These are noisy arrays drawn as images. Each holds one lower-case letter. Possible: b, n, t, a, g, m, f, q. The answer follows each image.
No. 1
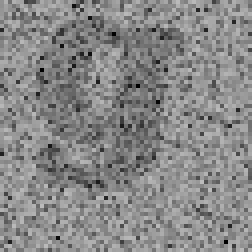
dark g
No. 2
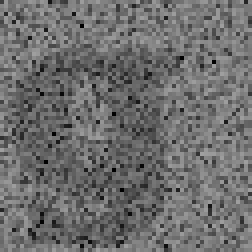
dark g
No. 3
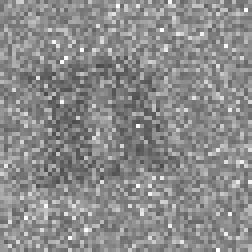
dark n
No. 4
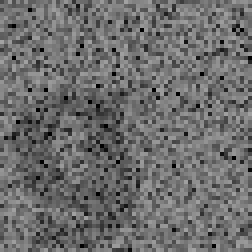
dark g
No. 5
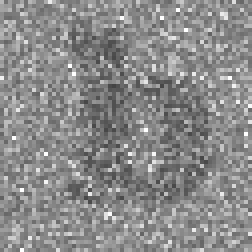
dark b
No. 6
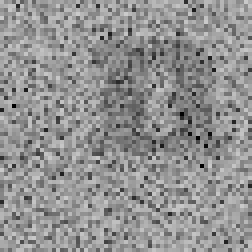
dark n
